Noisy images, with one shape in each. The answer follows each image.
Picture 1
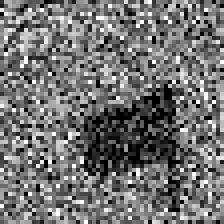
dark flag
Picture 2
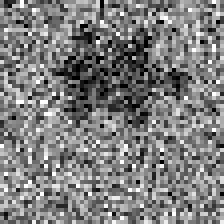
dark turtle
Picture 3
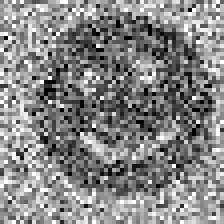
dark smiling face
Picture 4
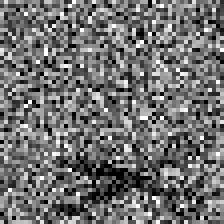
dark pair of scissors
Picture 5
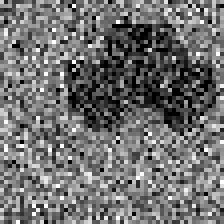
dark car
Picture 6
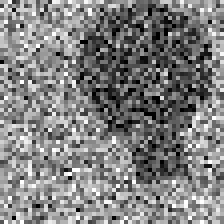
dark light bulb
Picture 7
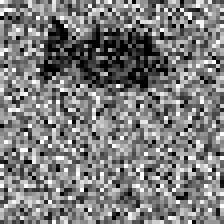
dark fish
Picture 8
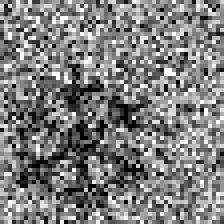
dark snowflake
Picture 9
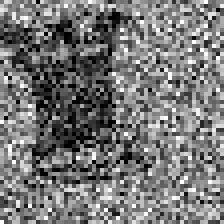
dark chess rook
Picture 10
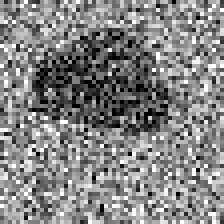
dark cloud
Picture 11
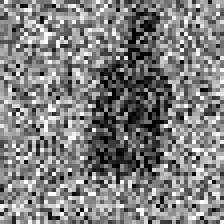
dark bottle
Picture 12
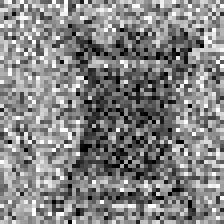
dark chess rook
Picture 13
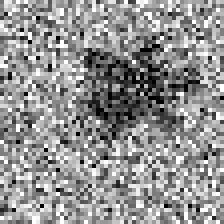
dark turtle
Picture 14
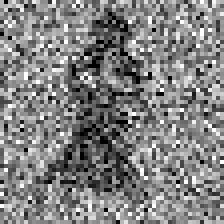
dark chess bishop
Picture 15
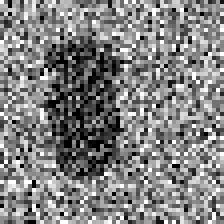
dark footprint
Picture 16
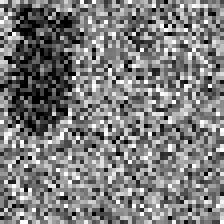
dark footprint
